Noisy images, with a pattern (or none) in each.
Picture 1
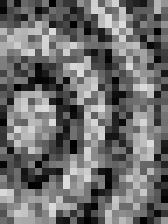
rings round one point
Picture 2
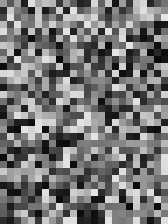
only noise
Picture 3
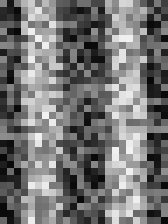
vertical stripes
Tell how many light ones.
2
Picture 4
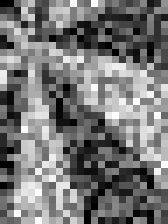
spokes from one point
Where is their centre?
top left
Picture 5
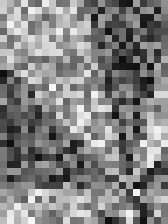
spokes from one point
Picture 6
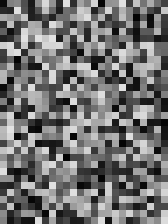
only noise
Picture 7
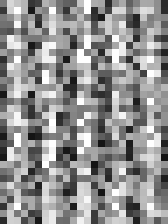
vertical stripes
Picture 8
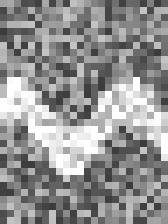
a wavy band
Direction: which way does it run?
left to right
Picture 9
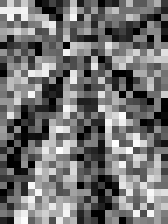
spokes from one point
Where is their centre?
top middle
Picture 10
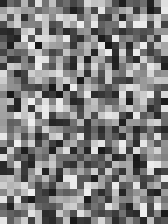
only noise
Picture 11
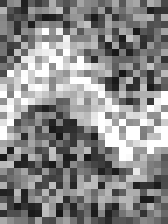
a wavy band
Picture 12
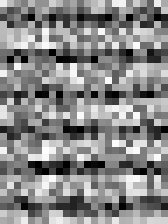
horizontal stripes
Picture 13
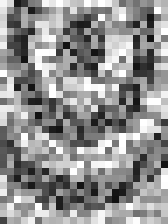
rings round one point
